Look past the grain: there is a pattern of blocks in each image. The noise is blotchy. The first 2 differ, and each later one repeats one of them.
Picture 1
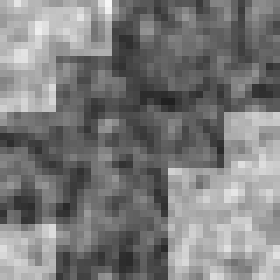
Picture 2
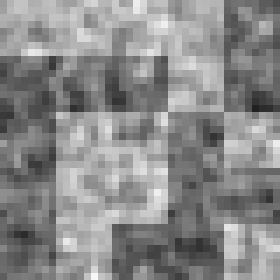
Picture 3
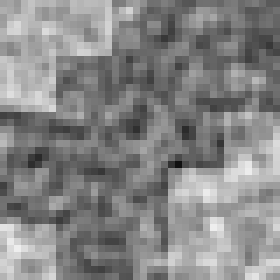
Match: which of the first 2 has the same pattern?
1
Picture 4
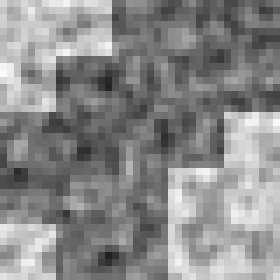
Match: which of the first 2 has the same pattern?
1
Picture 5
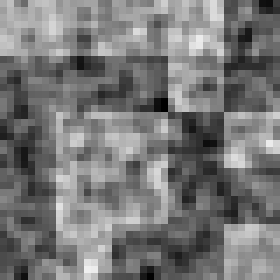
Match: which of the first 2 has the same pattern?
2
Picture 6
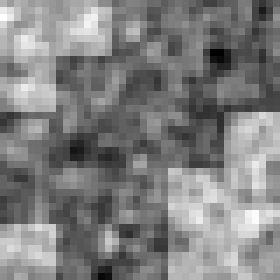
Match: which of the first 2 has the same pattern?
1
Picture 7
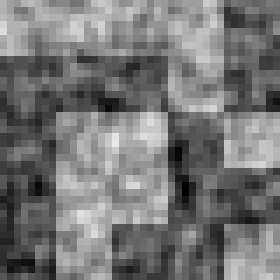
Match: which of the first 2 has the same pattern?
2
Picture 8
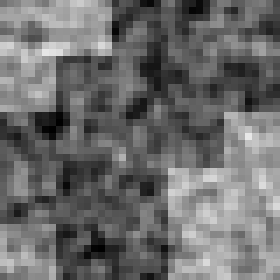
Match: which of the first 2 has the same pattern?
1
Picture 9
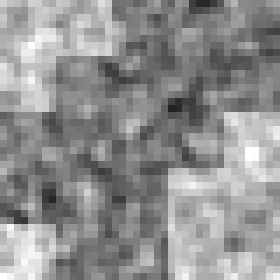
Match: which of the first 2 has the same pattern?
1
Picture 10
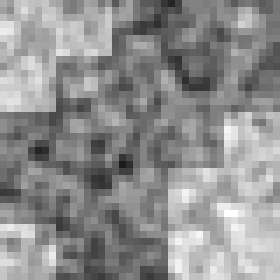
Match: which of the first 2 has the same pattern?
1
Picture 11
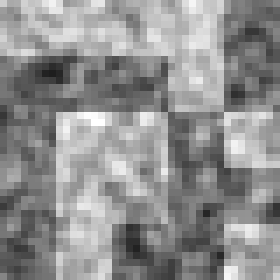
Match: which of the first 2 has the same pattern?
2
